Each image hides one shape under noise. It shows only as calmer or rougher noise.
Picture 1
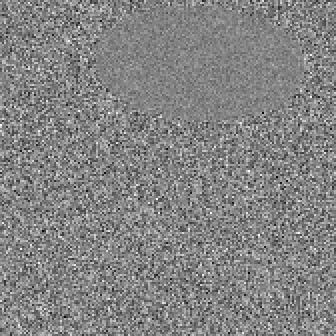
ellipse
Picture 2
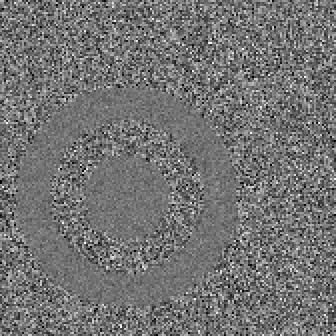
bullseye
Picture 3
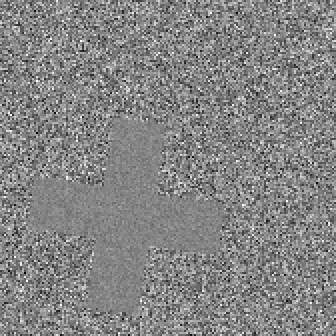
cross
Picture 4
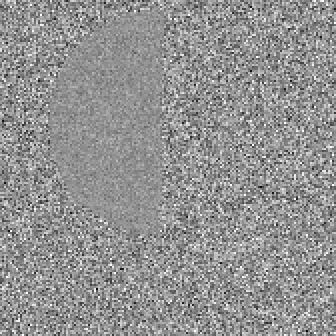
half disc
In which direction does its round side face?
left
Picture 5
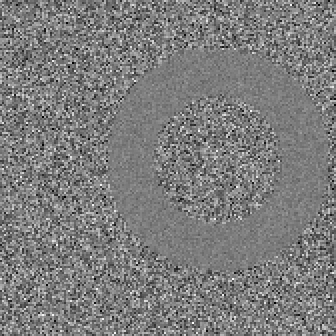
ring
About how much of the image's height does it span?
two thirds
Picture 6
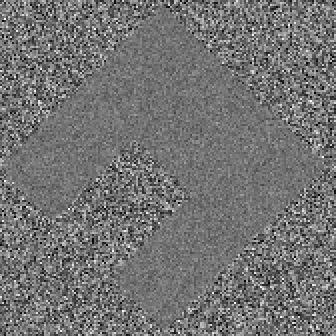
square with a notch
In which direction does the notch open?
down and left
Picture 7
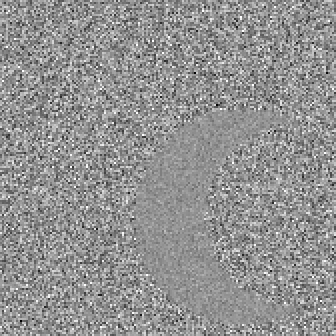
crescent
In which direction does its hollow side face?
right
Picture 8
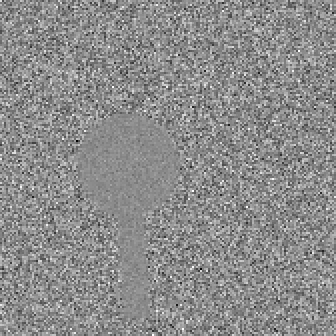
lollipop
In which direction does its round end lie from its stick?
up
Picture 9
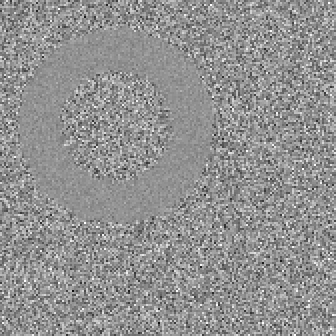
ring
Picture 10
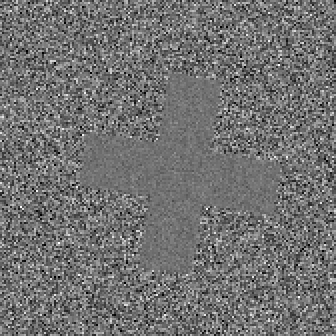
cross
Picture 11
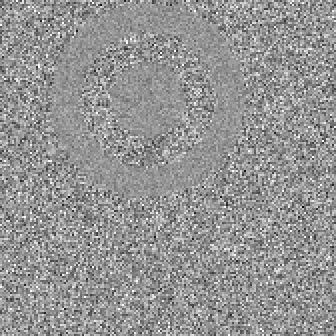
bullseye
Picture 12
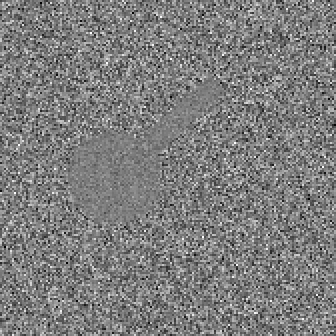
lollipop
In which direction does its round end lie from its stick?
down and left
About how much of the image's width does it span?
half
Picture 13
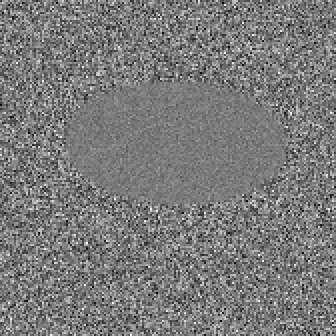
ellipse
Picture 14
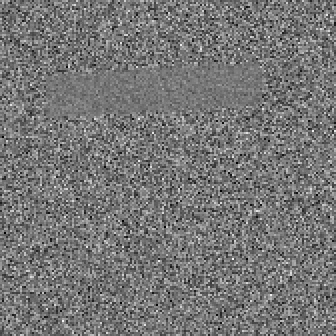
bar
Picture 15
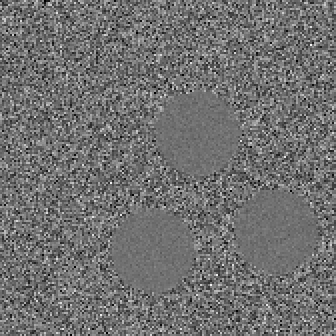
three dots
